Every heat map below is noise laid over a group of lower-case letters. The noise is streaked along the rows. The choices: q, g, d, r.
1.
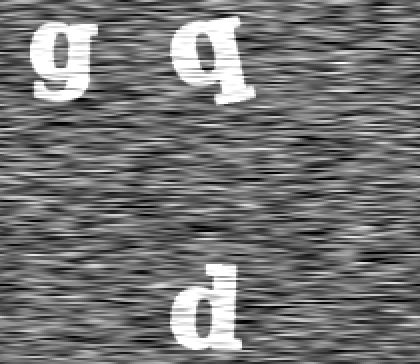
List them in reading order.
top left: light g; top middle: light q; bottom middle: light d
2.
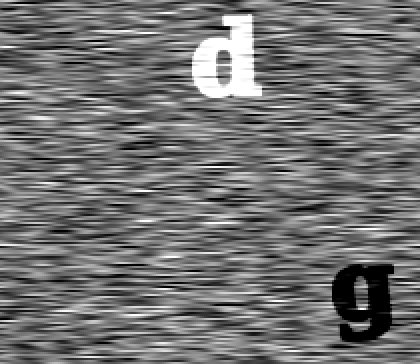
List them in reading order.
top middle: light d; bottom right: dark g
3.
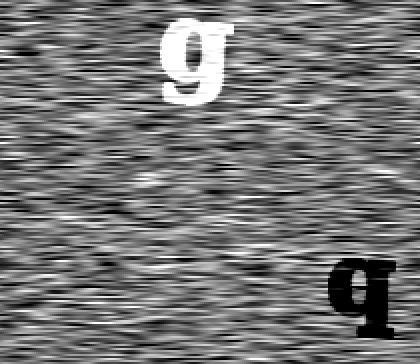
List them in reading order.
top middle: light g; bottom right: dark q
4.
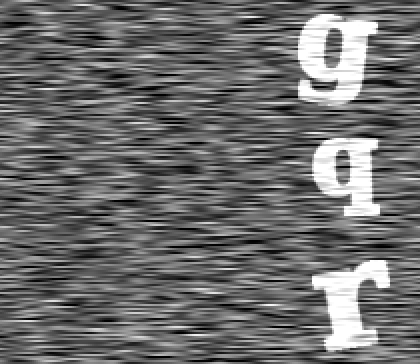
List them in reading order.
top right: light g; middle right: light q; bottom right: light r
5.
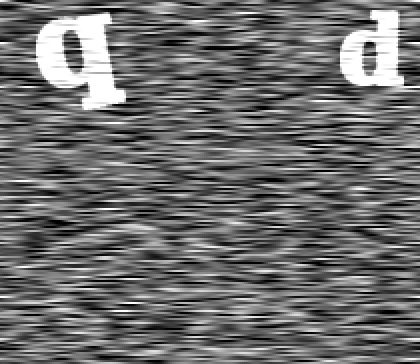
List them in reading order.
top left: light q; top right: light d
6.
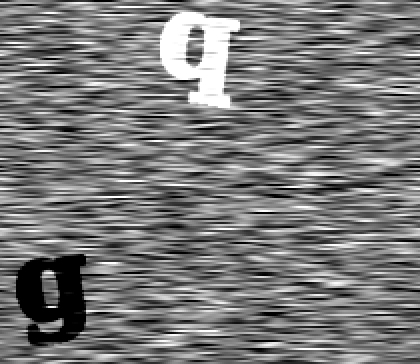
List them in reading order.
top middle: light q; bottom left: dark g
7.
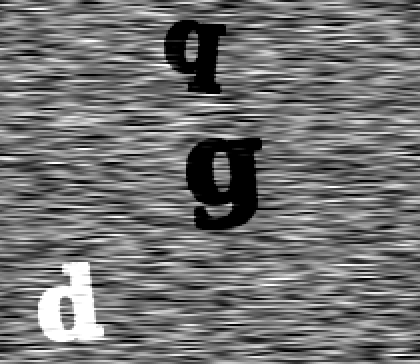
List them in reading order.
top middle: dark q; centre: dark g; bottom left: light d
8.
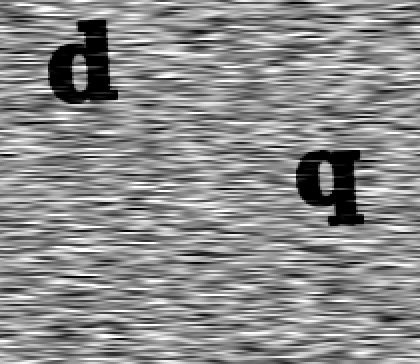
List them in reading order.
top left: dark d; middle right: dark q
